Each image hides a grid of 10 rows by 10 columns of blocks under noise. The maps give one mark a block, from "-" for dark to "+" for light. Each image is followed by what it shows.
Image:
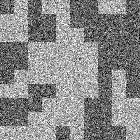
- + - + + - - + + -
+ + - - + - - - - -
+ + - - + + - - - -
- - + + + + + - - -
- - + + + + + - - -
- + + + + + + - + -
+ + - - + + + - + -
- - - + + + - - + +
- - + + + + - - + +
+ + + + - + - - - +
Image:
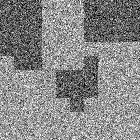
- - - + + + - - - -
- - - + + + - - - -
- - - + + + - - - -
- - - + + + + + + +
+ - - + + + - + + +
+ + + + - - - + + +
+ + + + - - - + + +
+ + + + + - + + + +
+ + + + + + + + + +
+ + + + + + + + + +
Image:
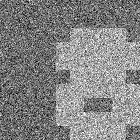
- - - - - - - - - -
- - - - - - - - - -
- - - - - + + + + -
- - - - + + + + + +
- - - - + + + + + +
- - - - - + + + + -
- - - - + + + + + +
- - - - + + - - + +
- - - - + + + + + +
- - - - - + + + + -
